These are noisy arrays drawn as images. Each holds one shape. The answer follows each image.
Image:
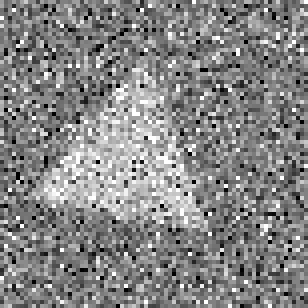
triangle
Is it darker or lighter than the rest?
lighter
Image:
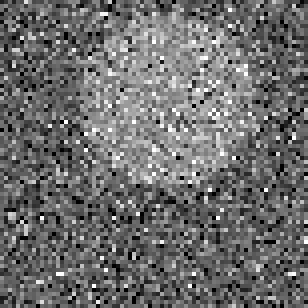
disc
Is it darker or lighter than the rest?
lighter
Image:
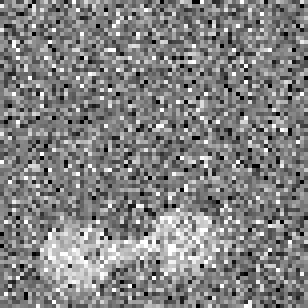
dumbbell
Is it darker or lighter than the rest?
lighter
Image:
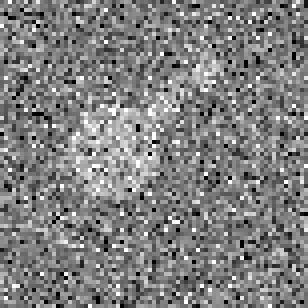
lollipop
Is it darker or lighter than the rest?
lighter
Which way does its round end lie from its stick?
down and left
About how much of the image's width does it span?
half
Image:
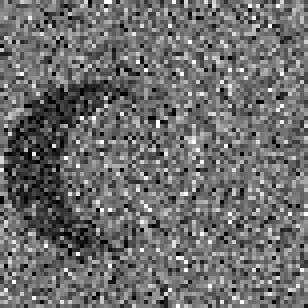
crescent
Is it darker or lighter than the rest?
darker
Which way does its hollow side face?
right
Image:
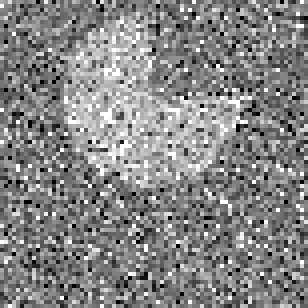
disc with a wedge cut out
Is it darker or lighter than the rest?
lighter
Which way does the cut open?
up and right
